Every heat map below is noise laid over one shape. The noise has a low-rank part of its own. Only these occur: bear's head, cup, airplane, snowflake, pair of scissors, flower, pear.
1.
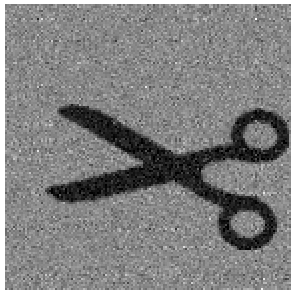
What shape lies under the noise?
pair of scissors
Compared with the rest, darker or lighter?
darker
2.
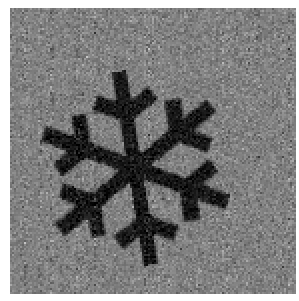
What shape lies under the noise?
snowflake
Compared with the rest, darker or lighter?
darker
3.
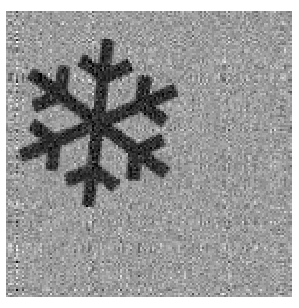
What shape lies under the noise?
snowflake
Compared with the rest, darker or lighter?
darker
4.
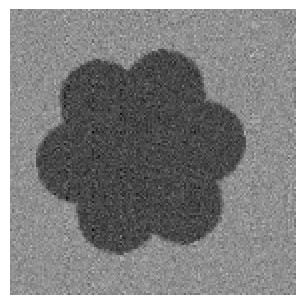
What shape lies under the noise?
flower
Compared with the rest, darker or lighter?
darker
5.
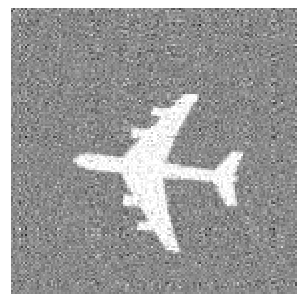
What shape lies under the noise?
airplane
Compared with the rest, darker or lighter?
lighter
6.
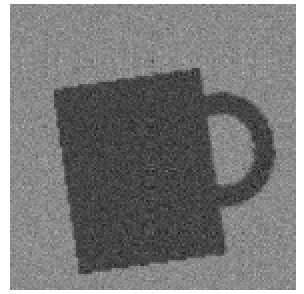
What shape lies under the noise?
cup
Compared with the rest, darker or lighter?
darker
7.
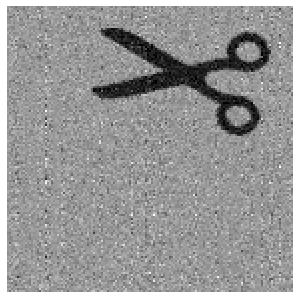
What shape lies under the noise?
pair of scissors
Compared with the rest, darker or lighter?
darker
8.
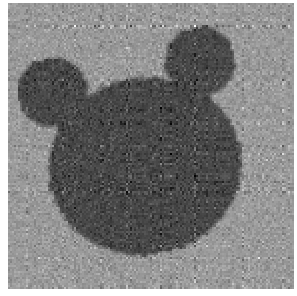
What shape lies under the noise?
bear's head
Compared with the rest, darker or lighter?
darker
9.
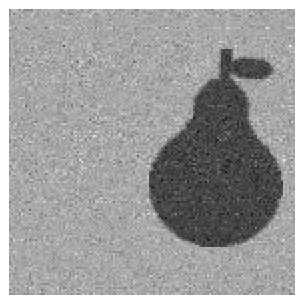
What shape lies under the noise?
pear
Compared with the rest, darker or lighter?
darker
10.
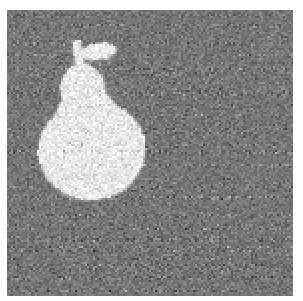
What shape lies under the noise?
pear
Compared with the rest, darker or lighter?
lighter
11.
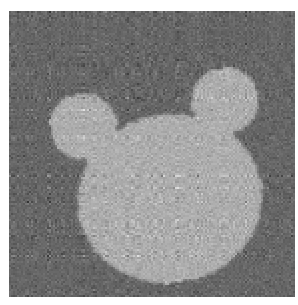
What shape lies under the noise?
bear's head
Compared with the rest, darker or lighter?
lighter
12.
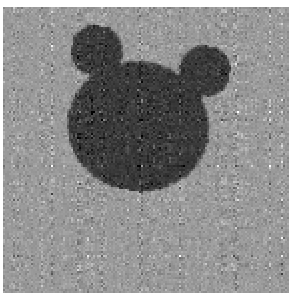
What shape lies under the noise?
bear's head
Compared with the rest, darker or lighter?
darker
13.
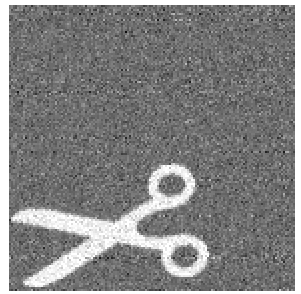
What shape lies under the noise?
pair of scissors
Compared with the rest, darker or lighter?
lighter
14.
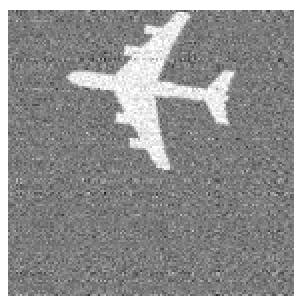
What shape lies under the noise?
airplane
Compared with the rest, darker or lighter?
lighter
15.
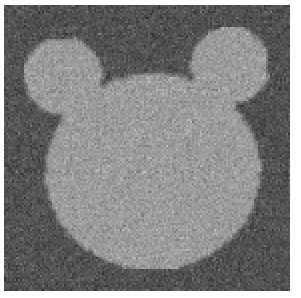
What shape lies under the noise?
bear's head
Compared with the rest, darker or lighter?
lighter
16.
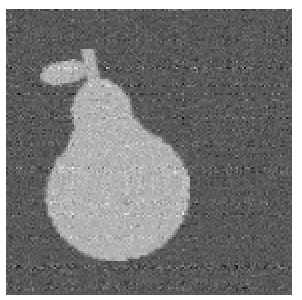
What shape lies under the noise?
pear
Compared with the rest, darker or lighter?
lighter
